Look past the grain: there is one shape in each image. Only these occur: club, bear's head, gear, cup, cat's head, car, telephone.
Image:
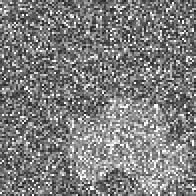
car
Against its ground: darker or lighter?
lighter
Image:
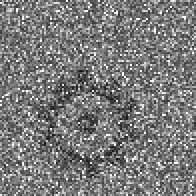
gear
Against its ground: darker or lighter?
darker
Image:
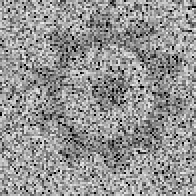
gear
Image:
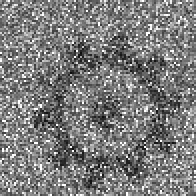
gear
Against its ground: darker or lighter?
darker
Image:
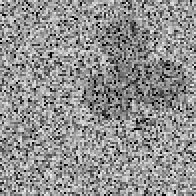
club
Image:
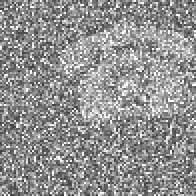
telephone
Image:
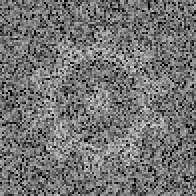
gear
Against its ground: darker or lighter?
lighter
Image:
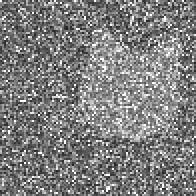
cat's head
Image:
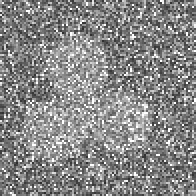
club
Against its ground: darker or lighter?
lighter
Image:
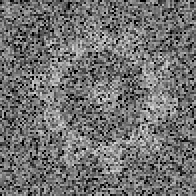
gear
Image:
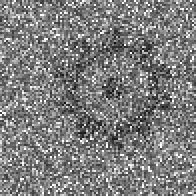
gear
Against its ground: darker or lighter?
darker
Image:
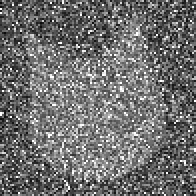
cat's head
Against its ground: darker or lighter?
lighter
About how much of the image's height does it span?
nearly all
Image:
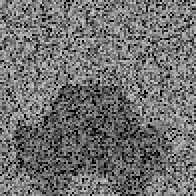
car
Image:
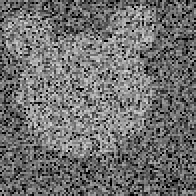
bear's head
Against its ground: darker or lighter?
lighter
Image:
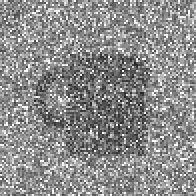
cup
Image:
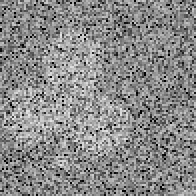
club
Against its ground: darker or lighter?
lighter
